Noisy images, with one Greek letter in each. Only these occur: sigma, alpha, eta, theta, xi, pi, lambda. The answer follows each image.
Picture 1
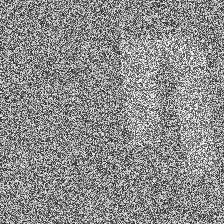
eta
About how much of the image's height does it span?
two thirds
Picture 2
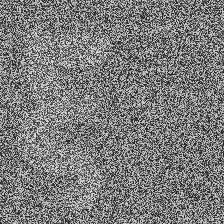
xi
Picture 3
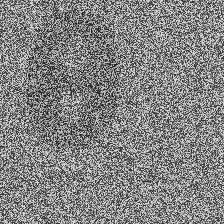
theta
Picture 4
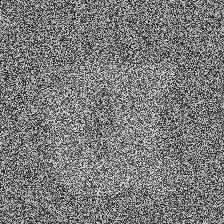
alpha
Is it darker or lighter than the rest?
lighter
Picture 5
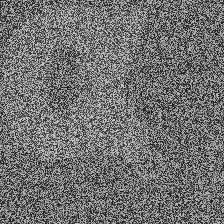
alpha
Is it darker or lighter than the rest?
lighter
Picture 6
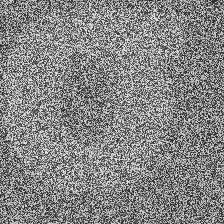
sigma
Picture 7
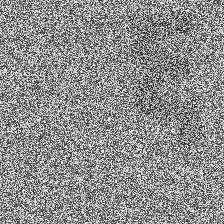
xi
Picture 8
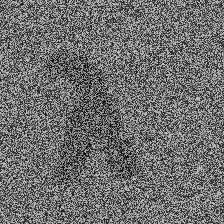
lambda
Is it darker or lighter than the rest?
darker
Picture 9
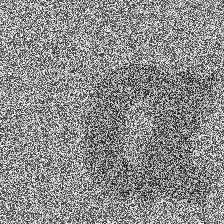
alpha
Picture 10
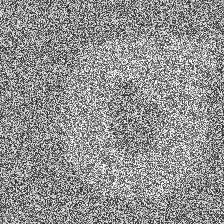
sigma
